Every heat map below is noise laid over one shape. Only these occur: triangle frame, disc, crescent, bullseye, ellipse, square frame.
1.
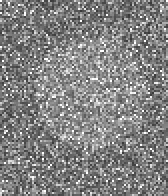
disc
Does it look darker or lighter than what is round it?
lighter
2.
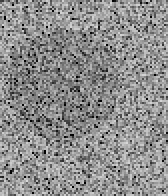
disc
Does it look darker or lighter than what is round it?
darker
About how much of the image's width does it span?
two thirds
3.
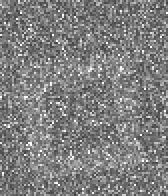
square frame
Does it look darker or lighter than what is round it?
lighter
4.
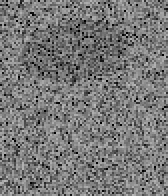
ellipse
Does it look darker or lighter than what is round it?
darker
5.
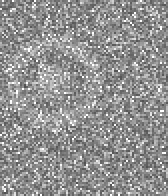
bullseye
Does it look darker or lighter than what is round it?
lighter
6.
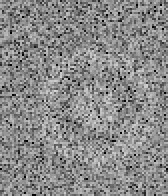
bullseye
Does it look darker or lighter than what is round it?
lighter
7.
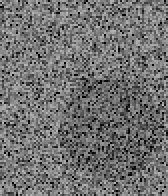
disc
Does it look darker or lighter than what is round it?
darker
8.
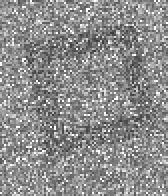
square frame
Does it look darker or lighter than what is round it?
darker
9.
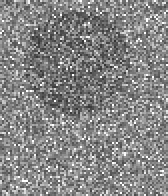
disc
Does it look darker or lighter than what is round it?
darker
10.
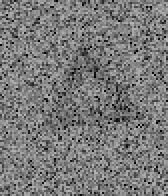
triangle frame
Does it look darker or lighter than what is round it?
darker
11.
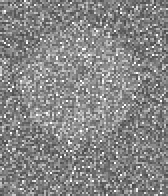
disc
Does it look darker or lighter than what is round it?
lighter
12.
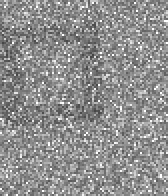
square frame
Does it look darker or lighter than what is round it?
darker
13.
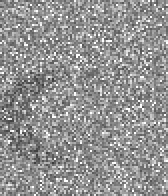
crescent
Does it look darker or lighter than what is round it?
darker
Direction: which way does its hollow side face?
right
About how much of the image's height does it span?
half
